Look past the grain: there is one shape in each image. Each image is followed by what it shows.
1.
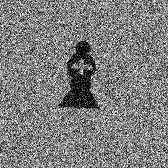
chess bishop
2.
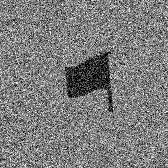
flag
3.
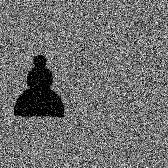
chess pawn
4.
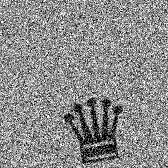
chess queen
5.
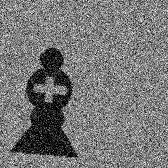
chess bishop
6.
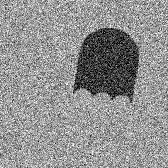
ghost
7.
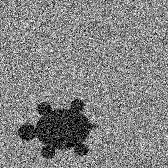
turtle
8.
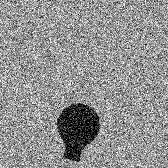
light bulb
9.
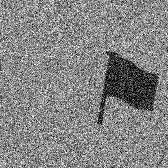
flag
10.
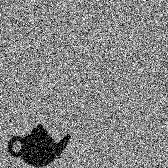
teapot
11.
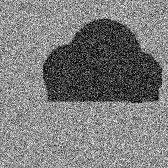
cloud
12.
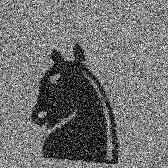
chess knight
